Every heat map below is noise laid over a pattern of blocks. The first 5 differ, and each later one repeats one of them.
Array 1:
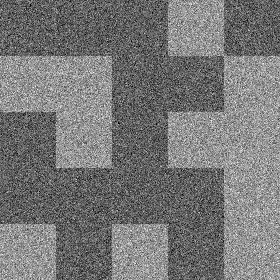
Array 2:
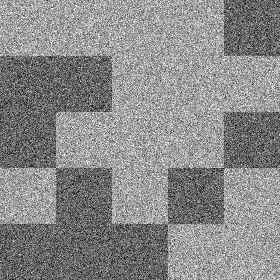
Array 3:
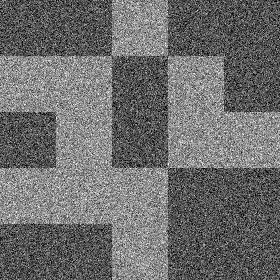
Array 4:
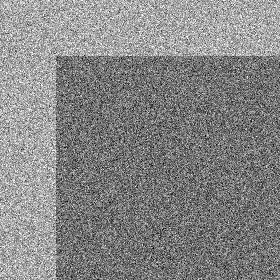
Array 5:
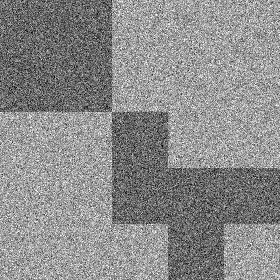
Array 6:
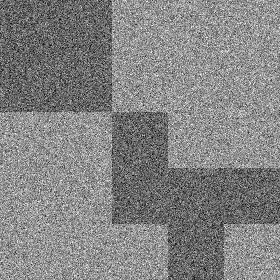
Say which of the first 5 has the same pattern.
5
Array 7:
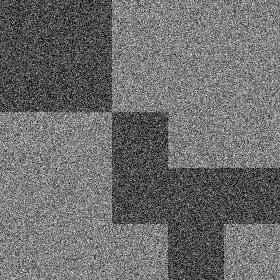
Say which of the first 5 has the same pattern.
5
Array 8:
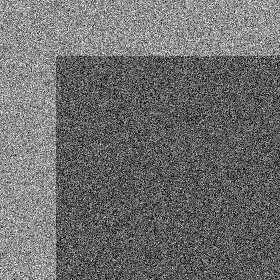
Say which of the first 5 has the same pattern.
4
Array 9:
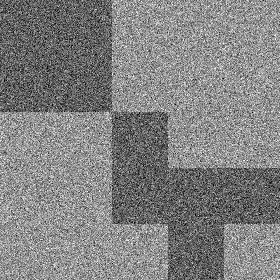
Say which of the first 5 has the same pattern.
5
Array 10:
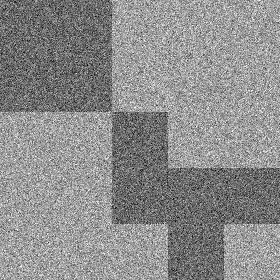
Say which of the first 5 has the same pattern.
5
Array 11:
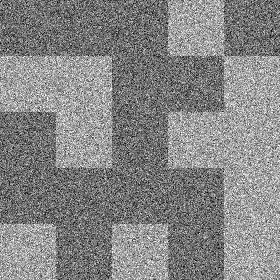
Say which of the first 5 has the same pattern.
1
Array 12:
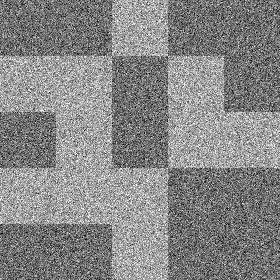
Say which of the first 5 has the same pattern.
3
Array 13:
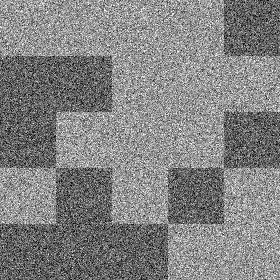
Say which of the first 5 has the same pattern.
2
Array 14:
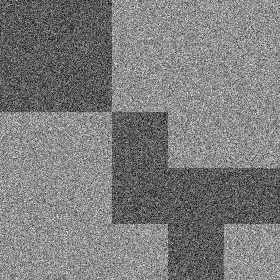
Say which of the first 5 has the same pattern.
5
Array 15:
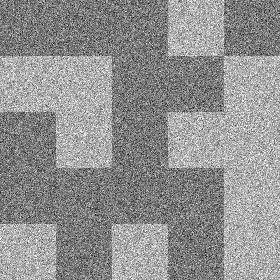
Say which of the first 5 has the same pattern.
1
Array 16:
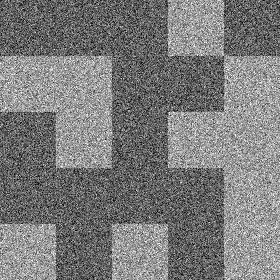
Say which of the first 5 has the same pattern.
1
